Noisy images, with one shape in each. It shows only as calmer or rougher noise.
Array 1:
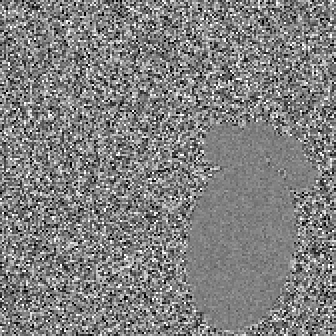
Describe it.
calm footprint
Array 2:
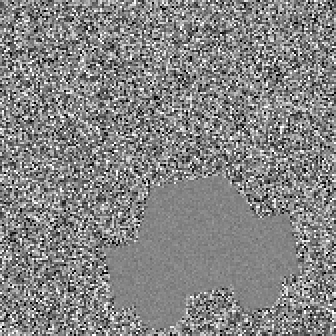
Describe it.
calm car
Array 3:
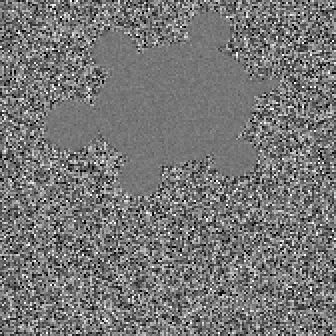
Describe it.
calm turtle
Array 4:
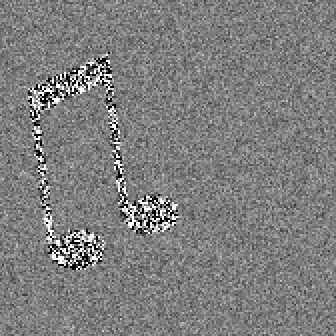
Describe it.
rough pair of musical notes
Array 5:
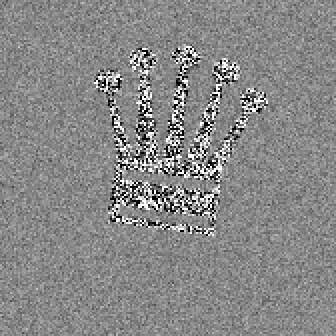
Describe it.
rough chess queen
